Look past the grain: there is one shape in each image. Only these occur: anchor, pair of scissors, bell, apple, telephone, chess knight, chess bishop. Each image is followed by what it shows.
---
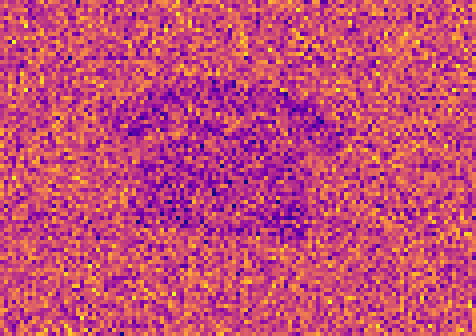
telephone
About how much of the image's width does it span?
half
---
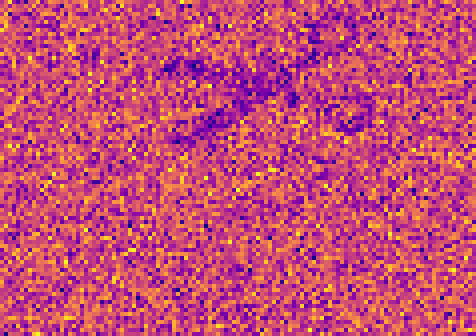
pair of scissors
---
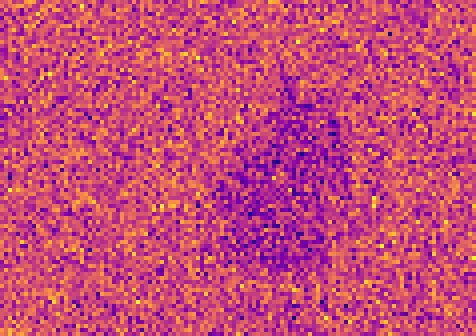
chess knight
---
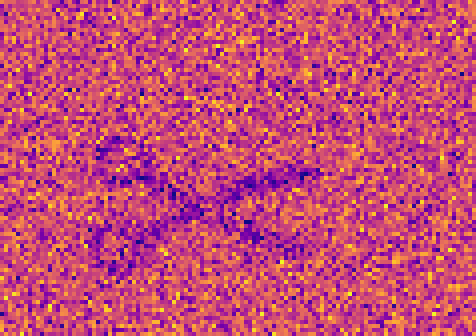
pair of scissors
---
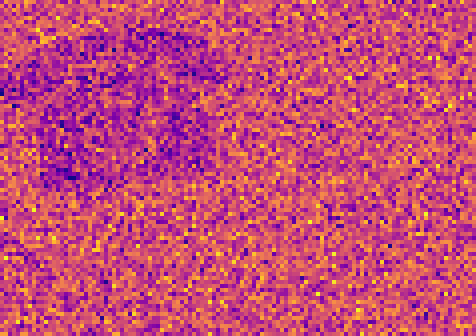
telephone
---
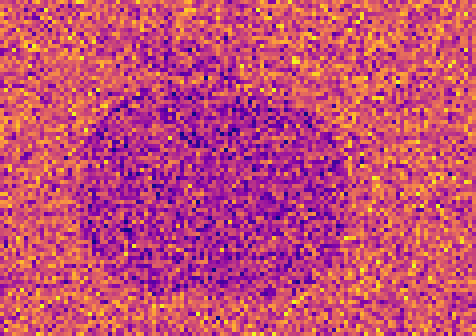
apple
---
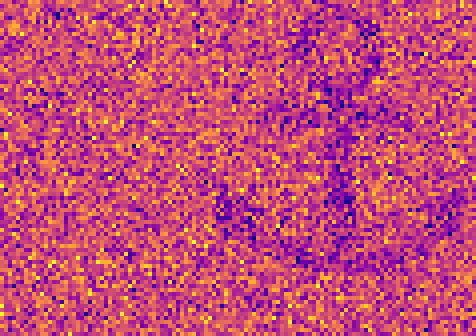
anchor
